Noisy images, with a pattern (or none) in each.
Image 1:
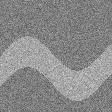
a wavy band
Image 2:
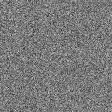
only noise
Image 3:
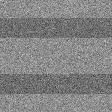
horizontal stripes
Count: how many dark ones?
2
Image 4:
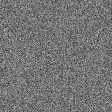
only noise
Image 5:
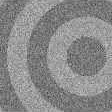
rings round one point
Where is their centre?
middle right
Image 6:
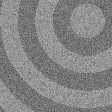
rings round one point
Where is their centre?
top right
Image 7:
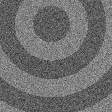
rings round one point
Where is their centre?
top middle
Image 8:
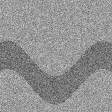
a wavy band
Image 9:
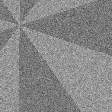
spokes from one point
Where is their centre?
top left
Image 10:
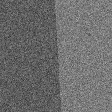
a sharp edge
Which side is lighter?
right
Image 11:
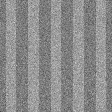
vertical stripes
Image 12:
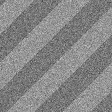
diagonal stripes
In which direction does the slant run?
bottom left to top right
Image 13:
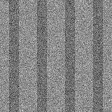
vertical stripes
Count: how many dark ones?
4
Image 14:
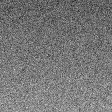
a smooth slope
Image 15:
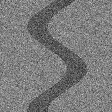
a wavy band
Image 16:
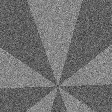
spokes from one point
